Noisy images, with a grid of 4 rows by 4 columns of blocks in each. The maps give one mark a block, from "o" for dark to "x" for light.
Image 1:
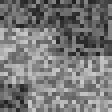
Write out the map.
o o o o
x x o o
x x x x
o x x x
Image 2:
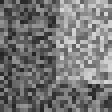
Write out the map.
o o x x
o o x x
o o x x
o o o o
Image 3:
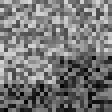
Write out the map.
x x x x
x x x x
x x o o
o o o o
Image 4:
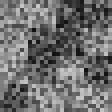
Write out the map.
x x o o
x o o x
x o x o
o x x x
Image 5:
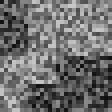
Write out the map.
o x x x
o x x x
x x o o
x o o o
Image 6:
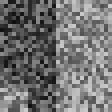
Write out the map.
o o x x
o o x x
o o x x
x o x x
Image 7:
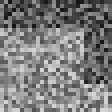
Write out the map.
o o o o
x x x o
x x x o
x x x x
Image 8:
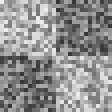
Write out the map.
x x o o
x x o o
o o x x
o o x x
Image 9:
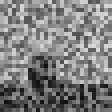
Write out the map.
x x x x
x x x x
x o x x
o o o o
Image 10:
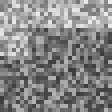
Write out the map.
x x x x
x o o o
o o o o
o o o o
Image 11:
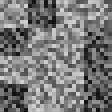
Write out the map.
x o x x
o x x o
x x x o
o x x o
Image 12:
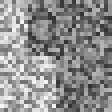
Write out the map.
x o o o
x o o o
x x o o
x x o o
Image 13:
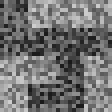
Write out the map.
o x x x
o o o o
x x o x
x o o x
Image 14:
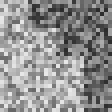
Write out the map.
x o o o
x x o o
x x x o
x x x o
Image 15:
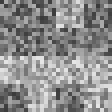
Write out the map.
o o x o
o o o o
x x x x
o x o x
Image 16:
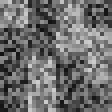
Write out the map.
x o x o
o o x x
o x o x
o x o o
